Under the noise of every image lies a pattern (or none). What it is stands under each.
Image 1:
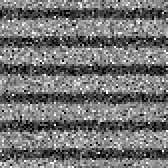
horizontal stripes
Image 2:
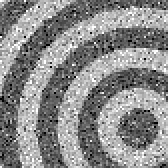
rings round one point
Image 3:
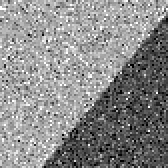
a sharp edge
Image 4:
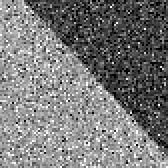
a sharp edge
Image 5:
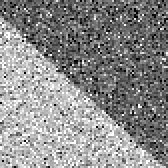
a sharp edge
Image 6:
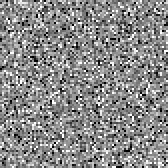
only noise
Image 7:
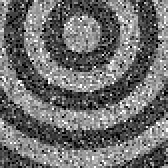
rings round one point
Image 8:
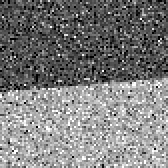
a sharp edge
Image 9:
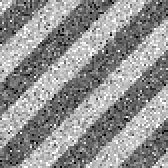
diagonal stripes
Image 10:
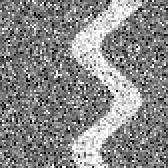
a wavy band
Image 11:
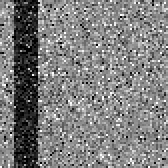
one vertical stripe
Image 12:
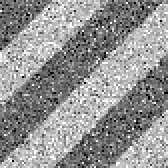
diagonal stripes
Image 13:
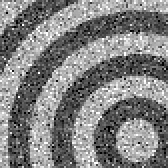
rings round one point
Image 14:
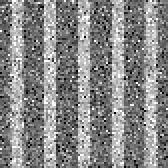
vertical stripes
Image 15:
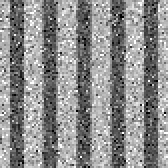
vertical stripes
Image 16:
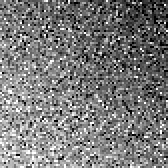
a smooth slope
